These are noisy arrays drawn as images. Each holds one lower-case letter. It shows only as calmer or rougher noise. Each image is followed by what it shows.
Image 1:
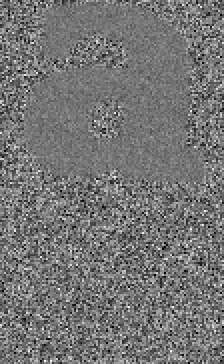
a
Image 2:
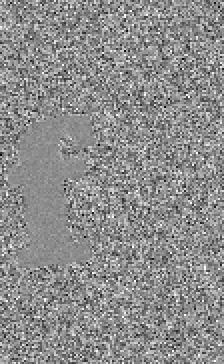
f
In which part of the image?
middle left
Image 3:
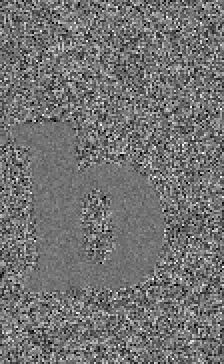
b
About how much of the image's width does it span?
two thirds
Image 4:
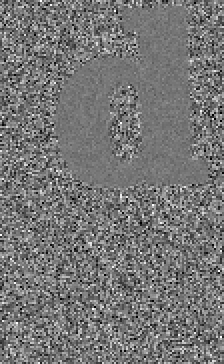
d
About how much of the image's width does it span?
two thirds
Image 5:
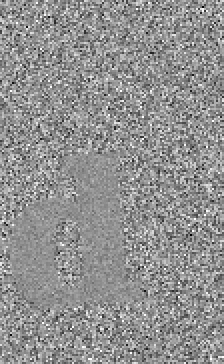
d
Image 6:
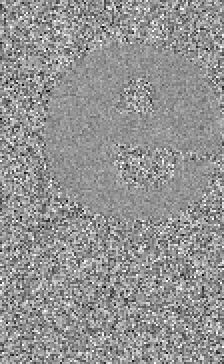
e
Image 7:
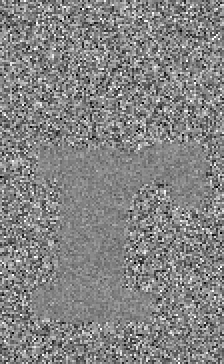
r
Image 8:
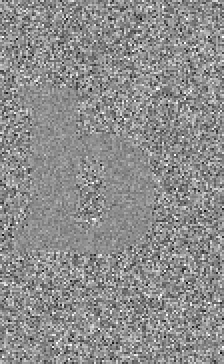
b
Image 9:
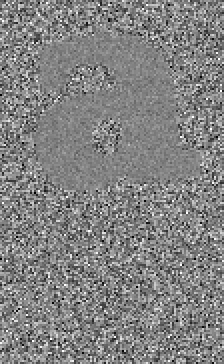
a
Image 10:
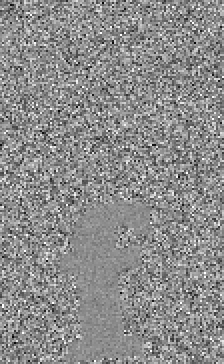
f
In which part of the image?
bottom middle
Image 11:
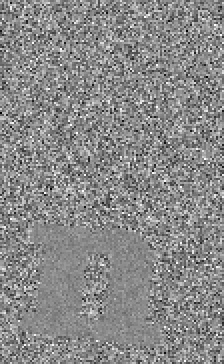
n
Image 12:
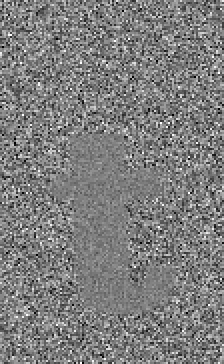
t
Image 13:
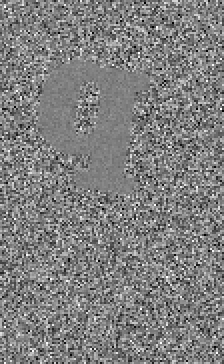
q
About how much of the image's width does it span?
half
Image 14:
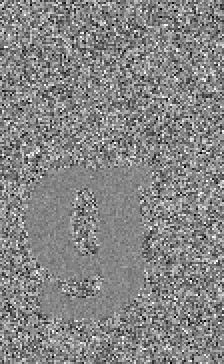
g
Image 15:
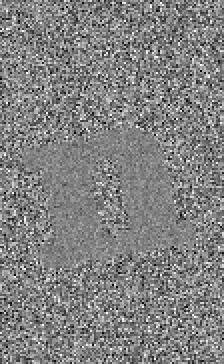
n
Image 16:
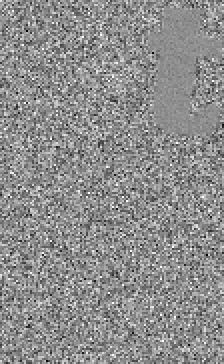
t
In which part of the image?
top right
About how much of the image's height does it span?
a third
